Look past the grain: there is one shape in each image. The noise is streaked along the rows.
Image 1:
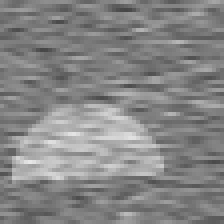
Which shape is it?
half disc
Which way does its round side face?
up
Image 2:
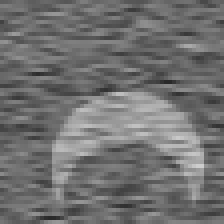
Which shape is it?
crescent
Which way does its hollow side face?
down
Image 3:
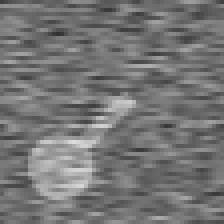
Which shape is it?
lollipop
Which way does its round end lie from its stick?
down and left
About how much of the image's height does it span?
half
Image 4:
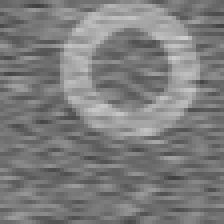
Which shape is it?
ring
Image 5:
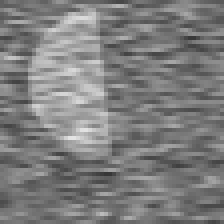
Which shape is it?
half disc
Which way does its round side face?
left
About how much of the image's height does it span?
two thirds
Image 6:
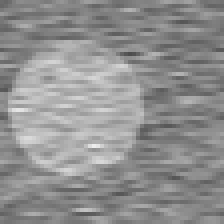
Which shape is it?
disc
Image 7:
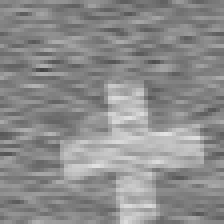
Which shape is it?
cross
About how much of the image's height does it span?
two thirds
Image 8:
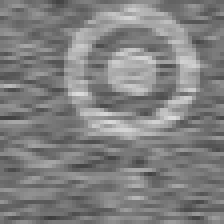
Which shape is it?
bullseye
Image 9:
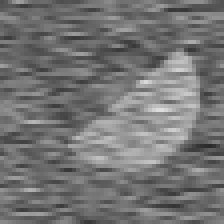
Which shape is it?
half disc
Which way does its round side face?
down and right
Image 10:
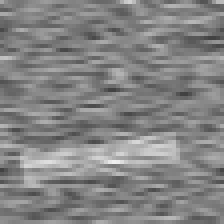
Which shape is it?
bar
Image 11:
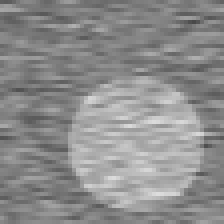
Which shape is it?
disc
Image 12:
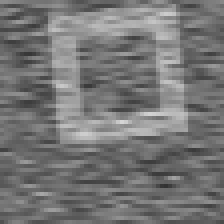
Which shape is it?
square frame
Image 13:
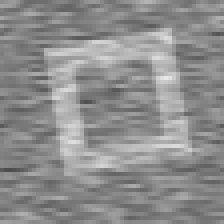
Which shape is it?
square frame
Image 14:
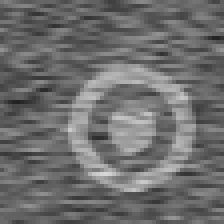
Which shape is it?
bullseye
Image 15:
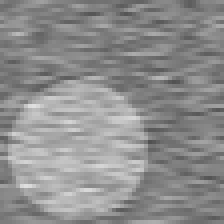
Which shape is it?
disc
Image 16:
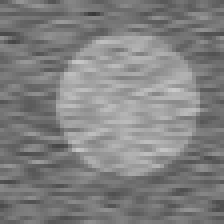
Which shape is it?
disc
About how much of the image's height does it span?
two thirds
